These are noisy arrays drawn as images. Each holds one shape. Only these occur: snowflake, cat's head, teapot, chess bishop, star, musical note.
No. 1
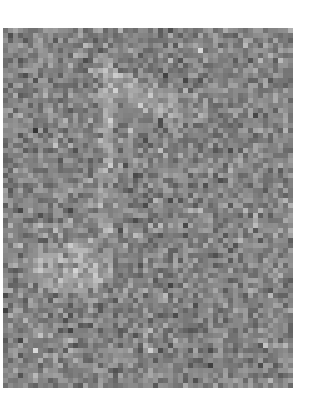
musical note
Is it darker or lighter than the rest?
lighter
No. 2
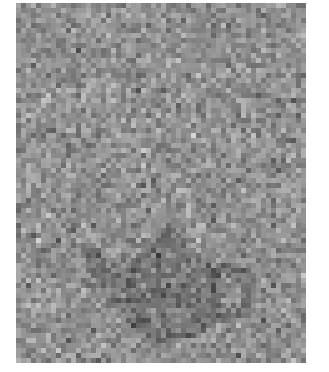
teapot
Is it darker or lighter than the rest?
darker
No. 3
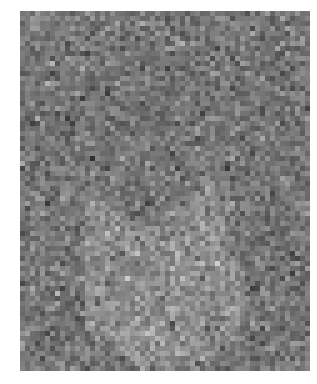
cat's head
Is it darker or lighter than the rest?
lighter
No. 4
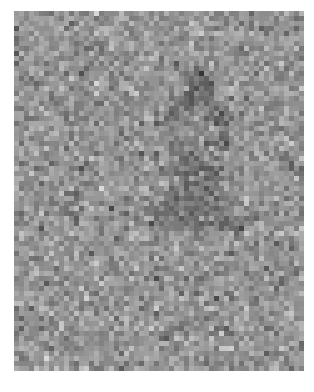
chess bishop
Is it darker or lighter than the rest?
darker
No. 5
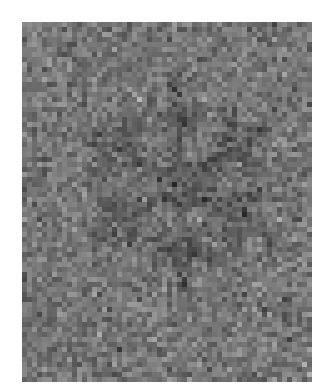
snowflake
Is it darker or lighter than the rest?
darker
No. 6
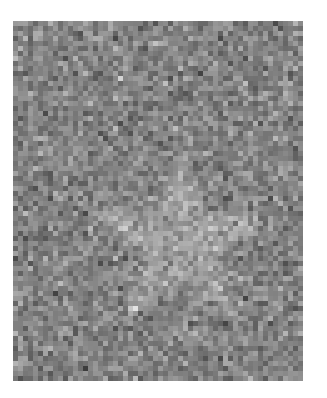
star
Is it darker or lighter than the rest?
lighter
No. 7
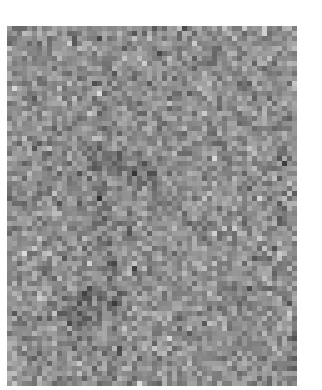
musical note
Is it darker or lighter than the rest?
darker
